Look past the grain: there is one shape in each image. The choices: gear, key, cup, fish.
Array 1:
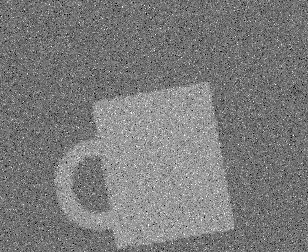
cup
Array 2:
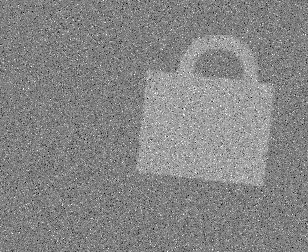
cup
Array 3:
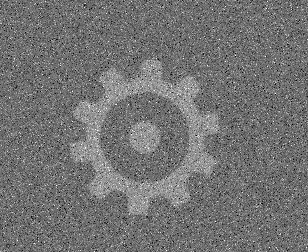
gear
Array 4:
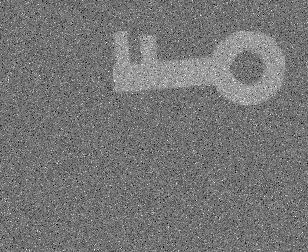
key
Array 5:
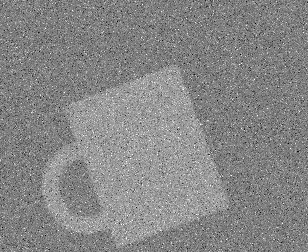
cup
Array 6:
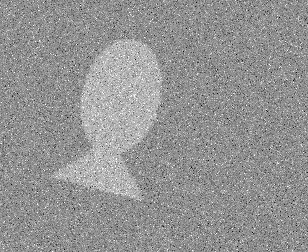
fish
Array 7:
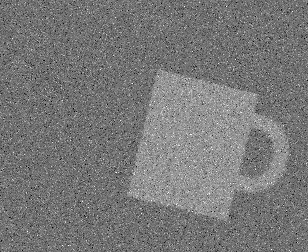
cup
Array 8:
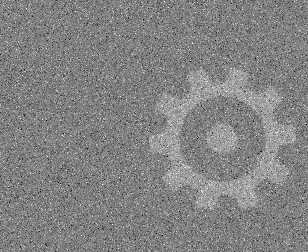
gear
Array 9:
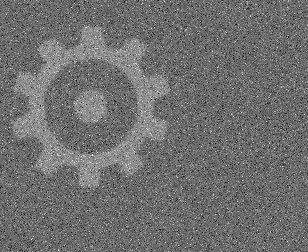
gear
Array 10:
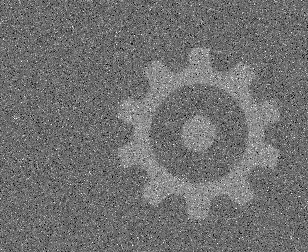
gear
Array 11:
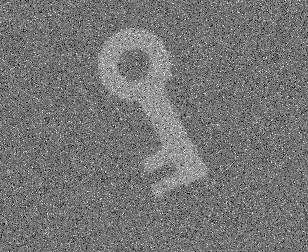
key
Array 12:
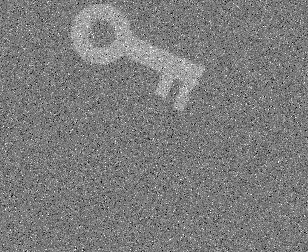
key
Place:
top middle
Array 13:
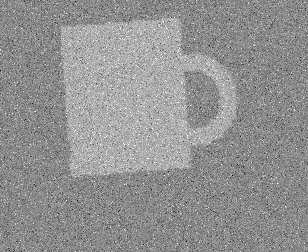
cup
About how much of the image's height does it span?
two thirds
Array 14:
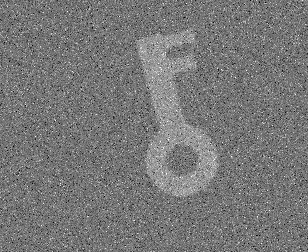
key
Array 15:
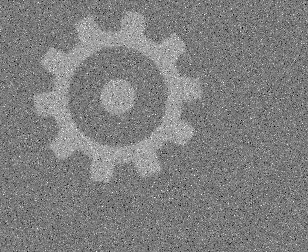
gear
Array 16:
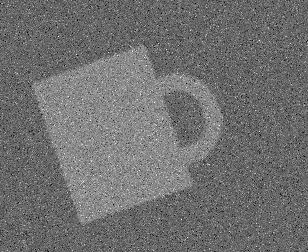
cup
